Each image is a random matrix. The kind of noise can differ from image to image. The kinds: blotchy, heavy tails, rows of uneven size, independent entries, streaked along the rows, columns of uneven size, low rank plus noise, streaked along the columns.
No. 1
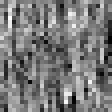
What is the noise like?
streaked along the columns
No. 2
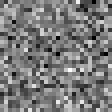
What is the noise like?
independent entries
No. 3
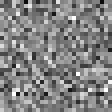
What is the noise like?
low rank plus noise
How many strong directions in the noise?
five to eight
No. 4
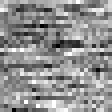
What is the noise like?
streaked along the rows
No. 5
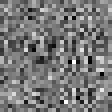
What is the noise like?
low rank plus noise
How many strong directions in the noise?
two
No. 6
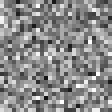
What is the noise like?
independent entries
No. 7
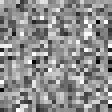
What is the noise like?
low rank plus noise
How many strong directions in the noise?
one
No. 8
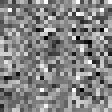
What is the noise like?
low rank plus noise
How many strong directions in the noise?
five to eight
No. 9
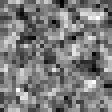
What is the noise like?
blotchy
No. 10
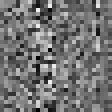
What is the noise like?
columns of uneven size
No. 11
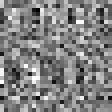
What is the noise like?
low rank plus noise
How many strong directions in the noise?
one
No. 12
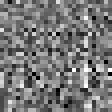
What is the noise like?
low rank plus noise
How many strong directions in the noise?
two
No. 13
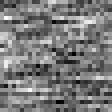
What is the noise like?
streaked along the rows
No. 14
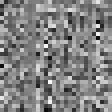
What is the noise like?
columns of uneven size
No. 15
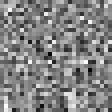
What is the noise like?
low rank plus noise
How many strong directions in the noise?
three or four
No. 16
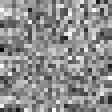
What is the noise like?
low rank plus noise
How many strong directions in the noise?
one
